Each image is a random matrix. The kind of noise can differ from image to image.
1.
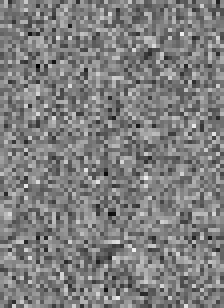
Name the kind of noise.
low rank plus noise
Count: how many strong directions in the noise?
five to eight
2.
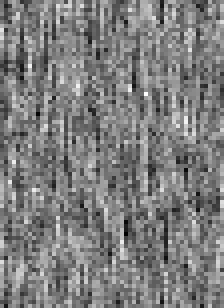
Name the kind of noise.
streaked along the columns
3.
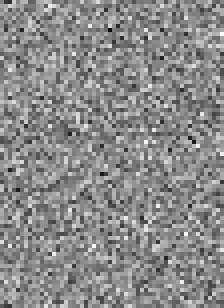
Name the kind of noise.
independent entries
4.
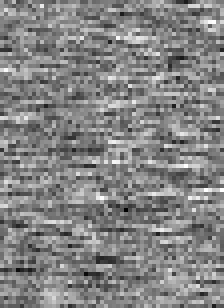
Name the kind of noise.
streaked along the rows
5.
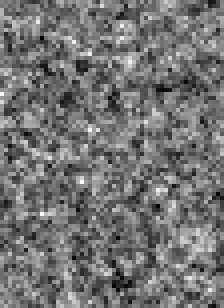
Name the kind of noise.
blotchy
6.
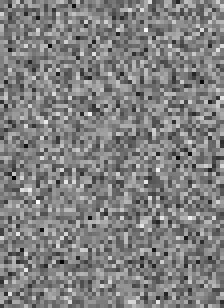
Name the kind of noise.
independent entries
